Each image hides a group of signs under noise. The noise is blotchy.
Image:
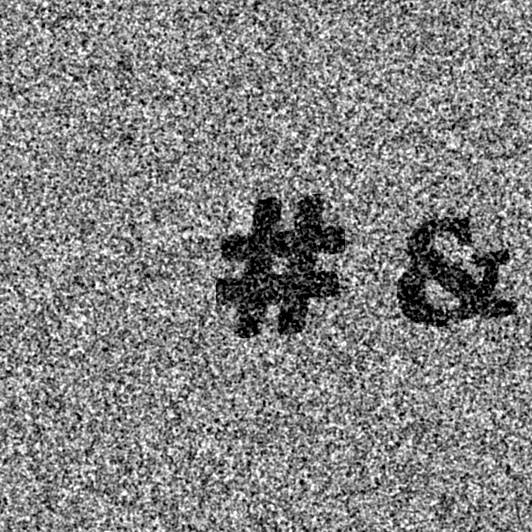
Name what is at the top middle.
nothing
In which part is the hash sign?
centre
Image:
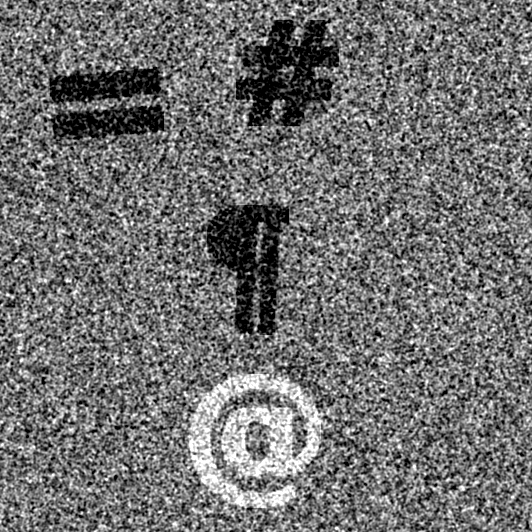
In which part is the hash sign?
top middle
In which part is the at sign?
bottom middle
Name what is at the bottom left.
nothing
